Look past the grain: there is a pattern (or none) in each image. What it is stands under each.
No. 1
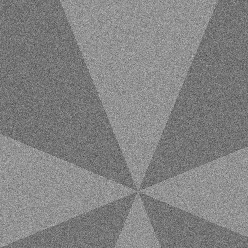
spokes from one point
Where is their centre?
bottom middle
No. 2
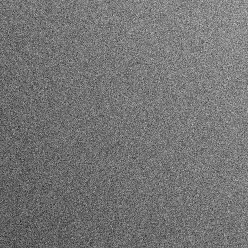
a smooth slope
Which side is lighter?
top right
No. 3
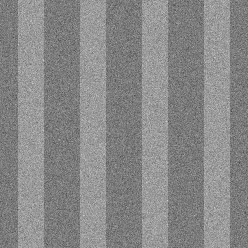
vertical stripes
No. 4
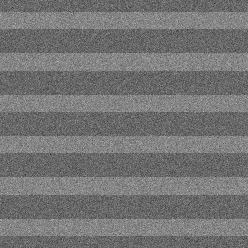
horizontal stripes
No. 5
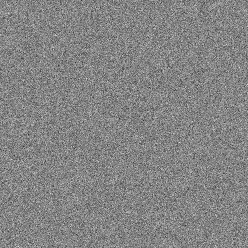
only noise
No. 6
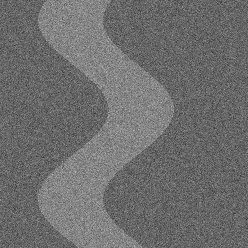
a wavy band
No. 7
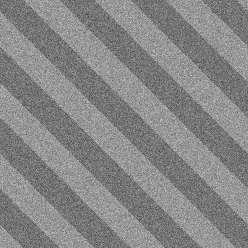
diagonal stripes
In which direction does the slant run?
top left to bottom right
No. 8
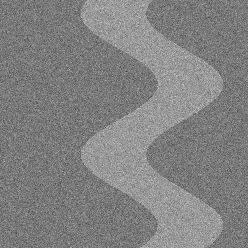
a wavy band
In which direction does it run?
top to bottom
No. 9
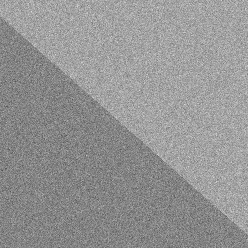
a sharp edge
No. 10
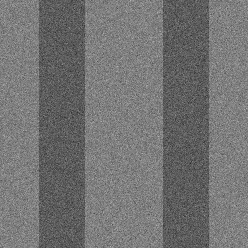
vertical stripes
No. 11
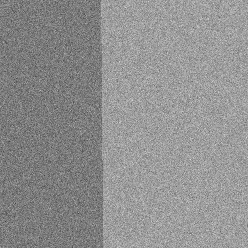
a sharp edge
